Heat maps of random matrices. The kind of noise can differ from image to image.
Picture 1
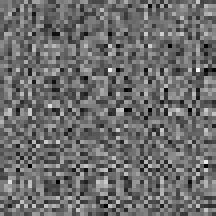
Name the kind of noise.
low rank plus noise
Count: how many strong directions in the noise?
one
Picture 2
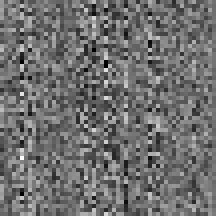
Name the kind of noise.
columns of uneven size
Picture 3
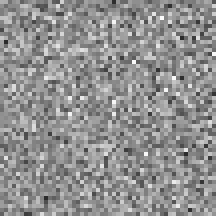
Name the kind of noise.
independent entries
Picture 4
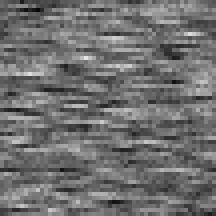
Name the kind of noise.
streaked along the rows
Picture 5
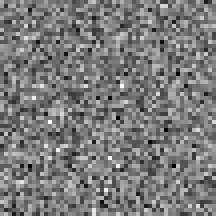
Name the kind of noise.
independent entries
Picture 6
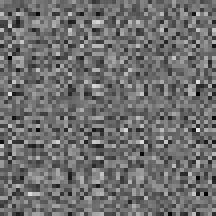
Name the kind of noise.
low rank plus noise
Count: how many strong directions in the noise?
one
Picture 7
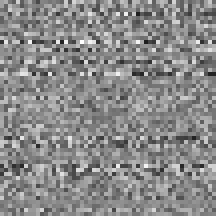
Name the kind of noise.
rows of uneven size
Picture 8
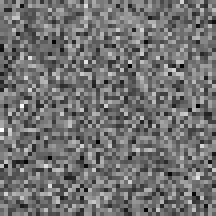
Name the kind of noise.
independent entries
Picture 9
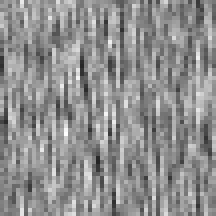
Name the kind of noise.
streaked along the columns
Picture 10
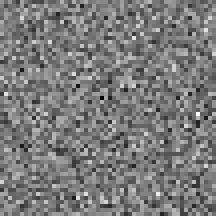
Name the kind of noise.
independent entries
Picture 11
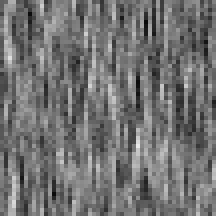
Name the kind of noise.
streaked along the columns
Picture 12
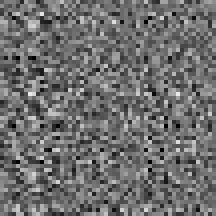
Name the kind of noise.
low rank plus noise
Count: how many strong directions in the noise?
three or four
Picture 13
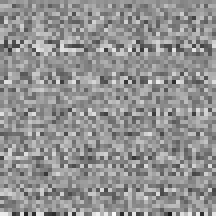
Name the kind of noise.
rows of uneven size
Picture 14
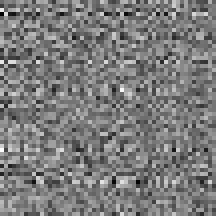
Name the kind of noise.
low rank plus noise
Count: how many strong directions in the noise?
two
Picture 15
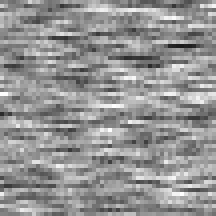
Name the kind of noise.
streaked along the rows
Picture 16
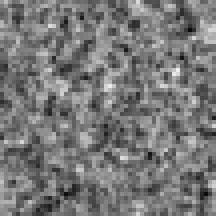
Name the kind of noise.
blotchy
